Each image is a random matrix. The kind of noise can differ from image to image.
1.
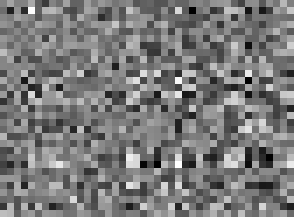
low rank plus noise
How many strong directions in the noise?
one
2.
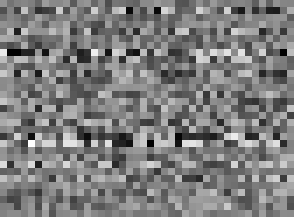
rows of uneven size
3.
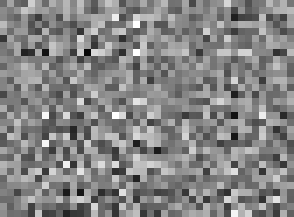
low rank plus noise
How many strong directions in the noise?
three or four
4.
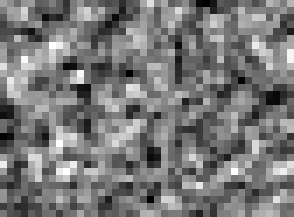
blotchy
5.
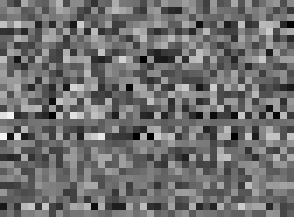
rows of uneven size
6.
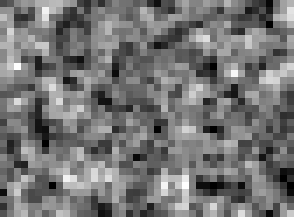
blotchy
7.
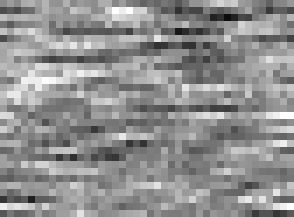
streaked along the rows
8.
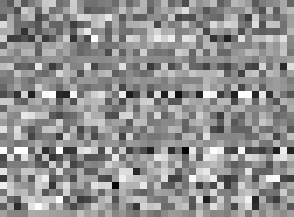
rows of uneven size
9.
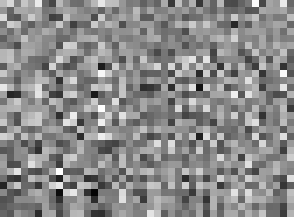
low rank plus noise
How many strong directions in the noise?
two
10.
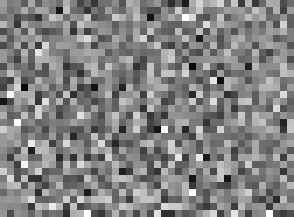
low rank plus noise
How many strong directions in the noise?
five to eight
